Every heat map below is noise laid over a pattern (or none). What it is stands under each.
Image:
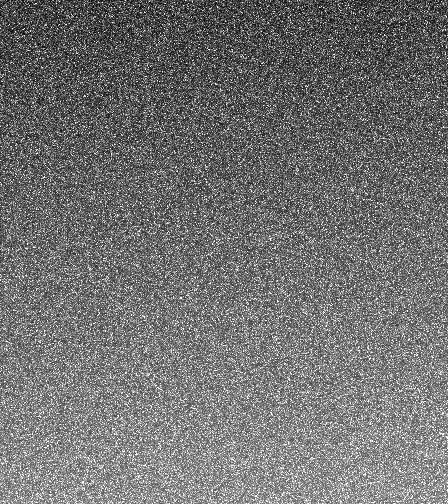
a smooth slope
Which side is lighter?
bottom
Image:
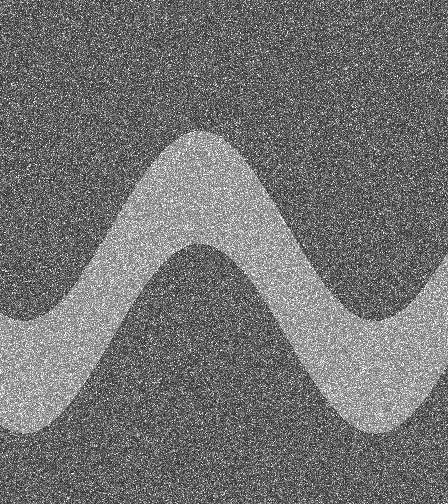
a wavy band
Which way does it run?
left to right
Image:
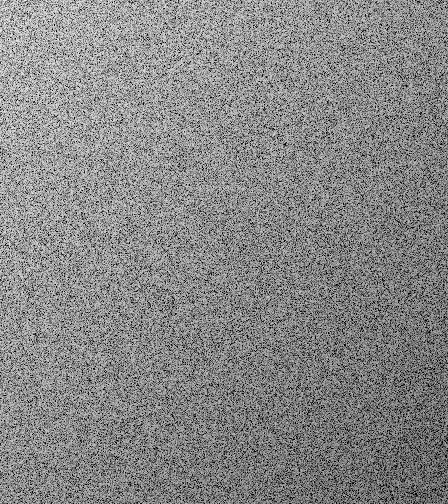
a smooth slope
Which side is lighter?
top left
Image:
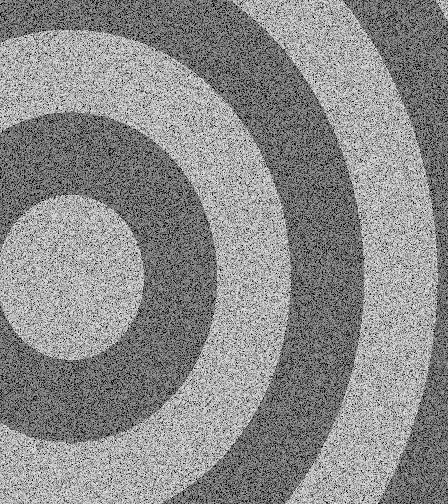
rings round one point
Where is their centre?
middle left
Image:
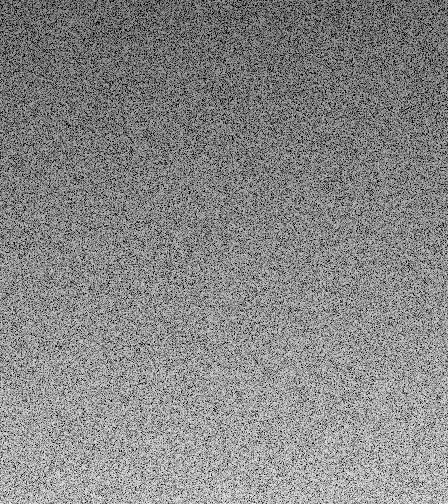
a smooth slope
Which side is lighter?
bottom
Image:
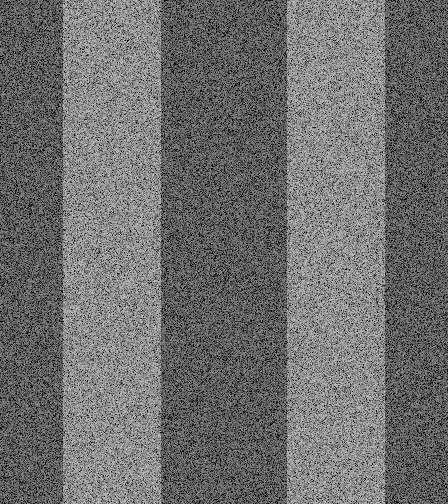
vertical stripes
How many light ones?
2
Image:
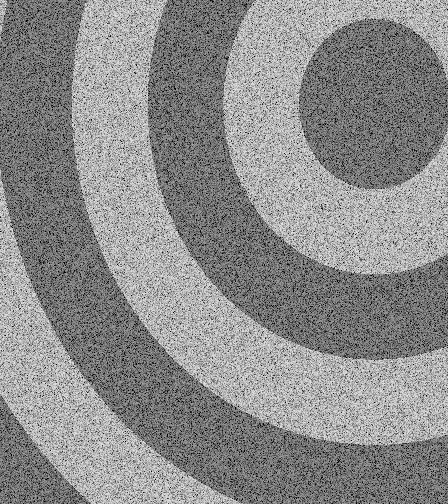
rings round one point
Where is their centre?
top right
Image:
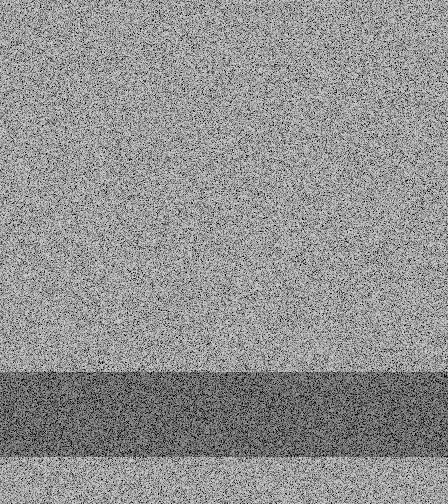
one horizontal stripe
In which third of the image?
bottom
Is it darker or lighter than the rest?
darker
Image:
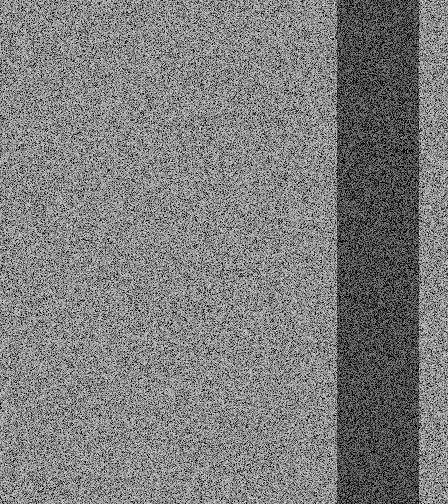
one vertical stripe
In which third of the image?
right
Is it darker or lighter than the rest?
darker
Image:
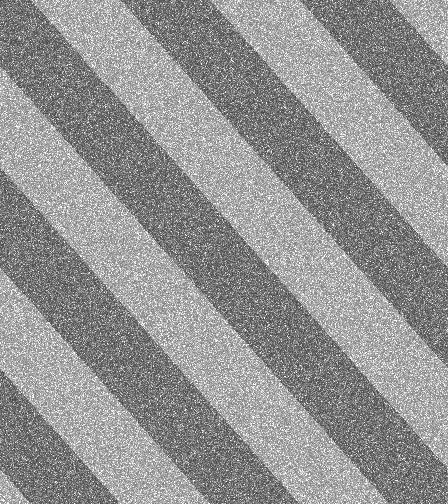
diagonal stripes
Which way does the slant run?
top left to bottom right
